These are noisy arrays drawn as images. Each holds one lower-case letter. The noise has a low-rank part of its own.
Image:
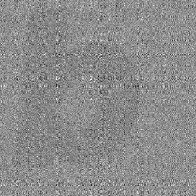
b
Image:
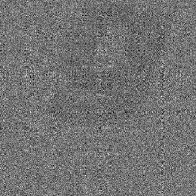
g
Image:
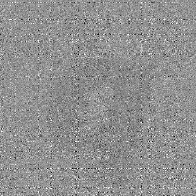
q
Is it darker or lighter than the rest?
darker
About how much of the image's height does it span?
two thirds
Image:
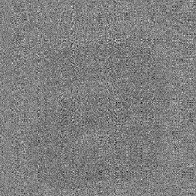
a
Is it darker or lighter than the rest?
darker
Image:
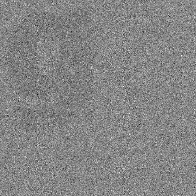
g
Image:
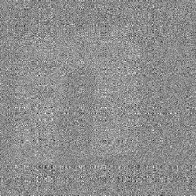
n
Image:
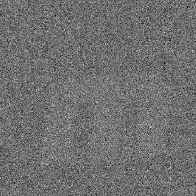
m
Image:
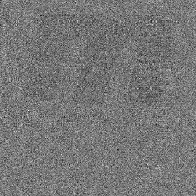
m
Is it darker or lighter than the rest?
darker
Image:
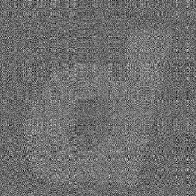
d
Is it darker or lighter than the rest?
lighter
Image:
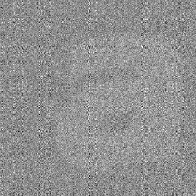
a
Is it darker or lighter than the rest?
lighter
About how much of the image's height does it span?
two thirds
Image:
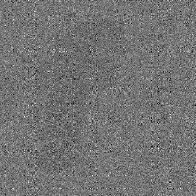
f
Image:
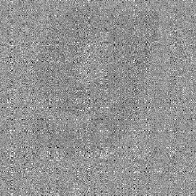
g
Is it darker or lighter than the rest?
darker
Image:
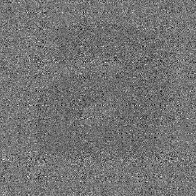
a
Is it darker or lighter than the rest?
darker
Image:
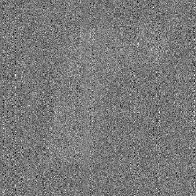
r
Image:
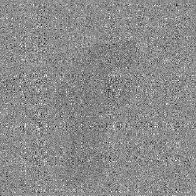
f
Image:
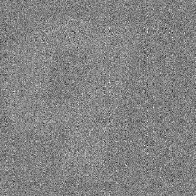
q
